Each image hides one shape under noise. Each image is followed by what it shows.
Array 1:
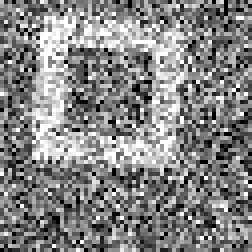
square frame
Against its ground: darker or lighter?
lighter
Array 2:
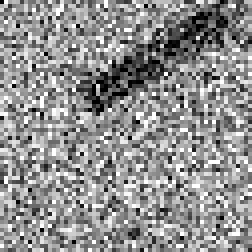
bar
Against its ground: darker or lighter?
darker
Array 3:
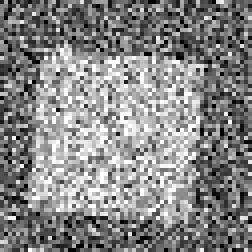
square
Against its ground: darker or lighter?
lighter
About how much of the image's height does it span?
two thirds
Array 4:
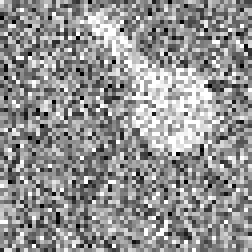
lollipop
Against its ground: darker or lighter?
lighter
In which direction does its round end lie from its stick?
down and right
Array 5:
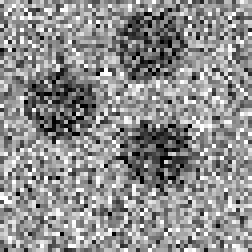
three dots
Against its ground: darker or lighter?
darker
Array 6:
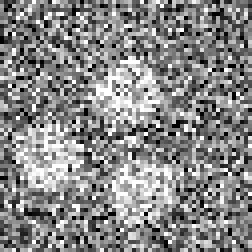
three dots
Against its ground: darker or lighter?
lighter
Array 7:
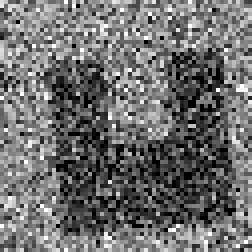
square with a notch
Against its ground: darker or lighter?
darker
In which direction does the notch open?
up
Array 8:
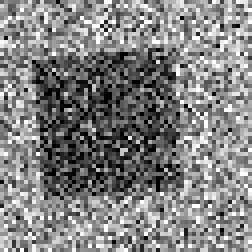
square
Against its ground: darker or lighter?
darker
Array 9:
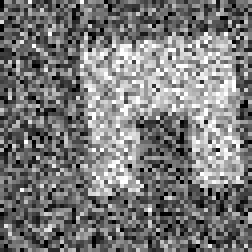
square with a notch
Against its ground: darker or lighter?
lighter
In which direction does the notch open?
down
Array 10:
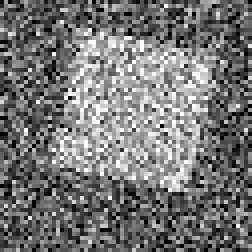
square
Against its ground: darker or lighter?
lighter
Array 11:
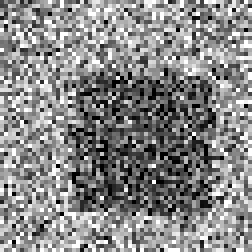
square
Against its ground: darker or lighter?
darker
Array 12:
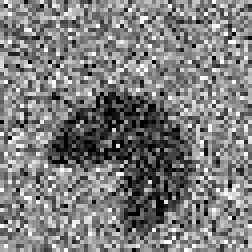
disc with a wedge cut out
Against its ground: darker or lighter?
darker
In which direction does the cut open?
down and left
